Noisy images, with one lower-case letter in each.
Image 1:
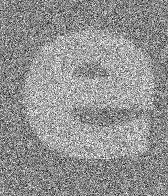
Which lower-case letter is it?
e
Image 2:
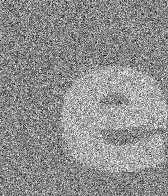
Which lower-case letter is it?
e
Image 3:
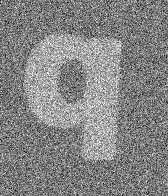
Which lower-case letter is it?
q
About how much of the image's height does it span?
two thirds
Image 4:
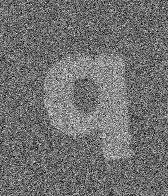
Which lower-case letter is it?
q
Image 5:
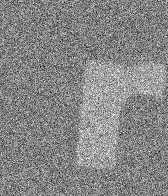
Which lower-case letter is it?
r
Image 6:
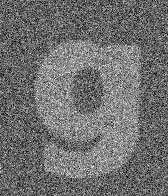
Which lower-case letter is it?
g
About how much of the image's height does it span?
two thirds
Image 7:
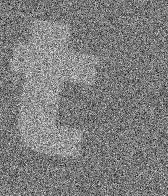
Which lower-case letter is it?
t
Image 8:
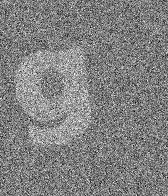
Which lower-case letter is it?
g
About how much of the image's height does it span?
half
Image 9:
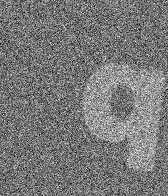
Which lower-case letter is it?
q
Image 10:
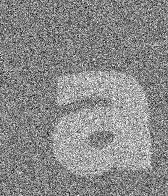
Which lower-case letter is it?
a
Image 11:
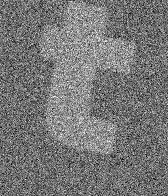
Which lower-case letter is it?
t
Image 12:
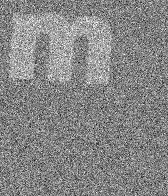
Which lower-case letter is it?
m
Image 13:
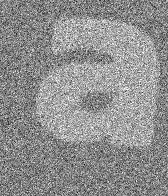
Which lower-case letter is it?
a
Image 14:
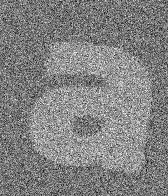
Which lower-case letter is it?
a
